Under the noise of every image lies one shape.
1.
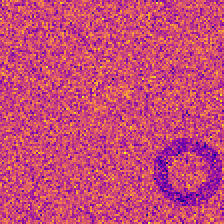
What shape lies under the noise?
ring
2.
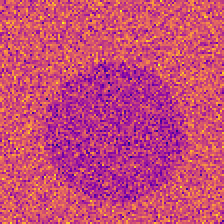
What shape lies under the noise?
disc
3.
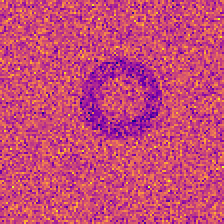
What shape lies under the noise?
ring
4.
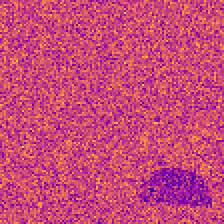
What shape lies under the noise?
half disc
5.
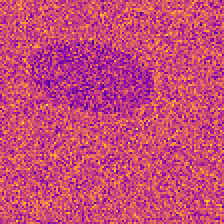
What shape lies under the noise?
ellipse
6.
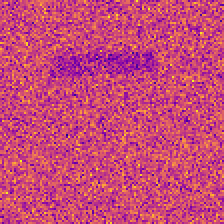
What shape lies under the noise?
bar
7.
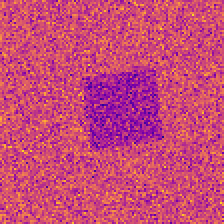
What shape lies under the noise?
square
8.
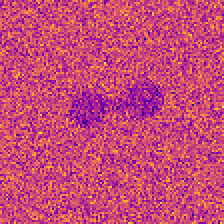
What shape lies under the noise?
dumbbell
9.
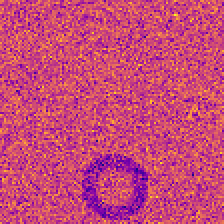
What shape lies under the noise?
ring
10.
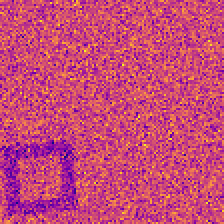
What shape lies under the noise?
square frame
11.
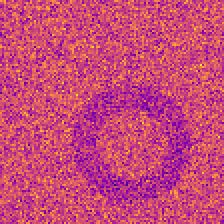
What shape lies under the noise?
ring
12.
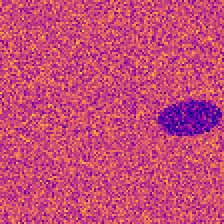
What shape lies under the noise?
ellipse
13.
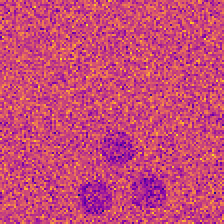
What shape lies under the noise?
three dots
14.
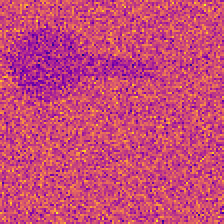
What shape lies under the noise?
lollipop
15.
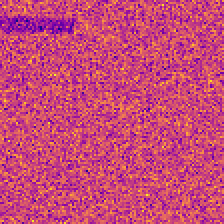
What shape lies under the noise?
bar
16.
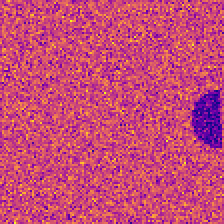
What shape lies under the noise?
half disc
